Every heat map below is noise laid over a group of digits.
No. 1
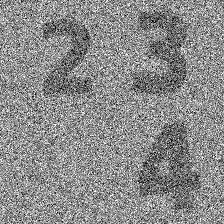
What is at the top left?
2
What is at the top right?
3
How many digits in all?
3
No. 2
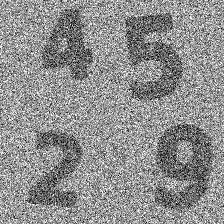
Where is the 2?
bottom left
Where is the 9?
bottom right
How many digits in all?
4
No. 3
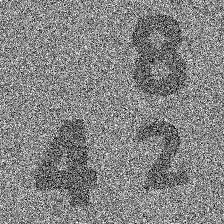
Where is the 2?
bottom right
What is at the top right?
8
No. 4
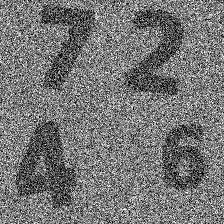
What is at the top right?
2
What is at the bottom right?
6
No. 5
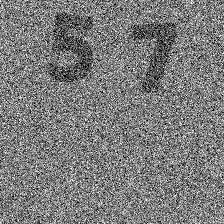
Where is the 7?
top right
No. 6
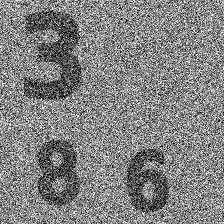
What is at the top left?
3
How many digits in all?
3
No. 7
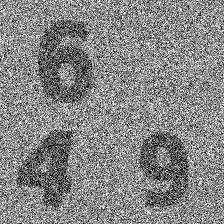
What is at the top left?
6
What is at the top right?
nothing
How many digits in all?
3
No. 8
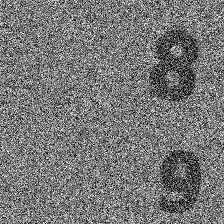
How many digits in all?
2
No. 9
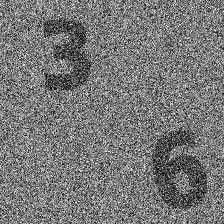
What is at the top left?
3
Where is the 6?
bottom right
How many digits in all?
2
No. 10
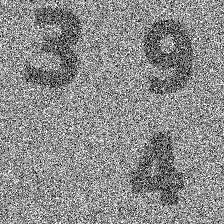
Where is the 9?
top right
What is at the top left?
3
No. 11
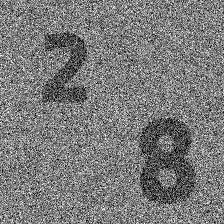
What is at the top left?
2
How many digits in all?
2
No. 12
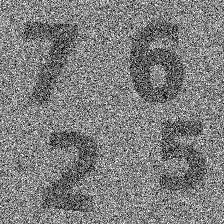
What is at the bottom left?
2
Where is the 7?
top left
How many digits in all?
4
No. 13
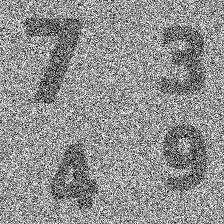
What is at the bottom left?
4
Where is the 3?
top right
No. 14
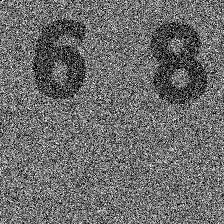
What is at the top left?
6
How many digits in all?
2
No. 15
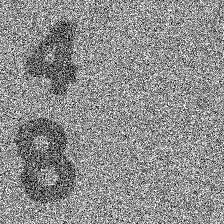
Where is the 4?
top left
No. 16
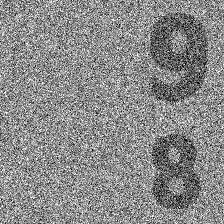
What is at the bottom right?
8
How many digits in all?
2
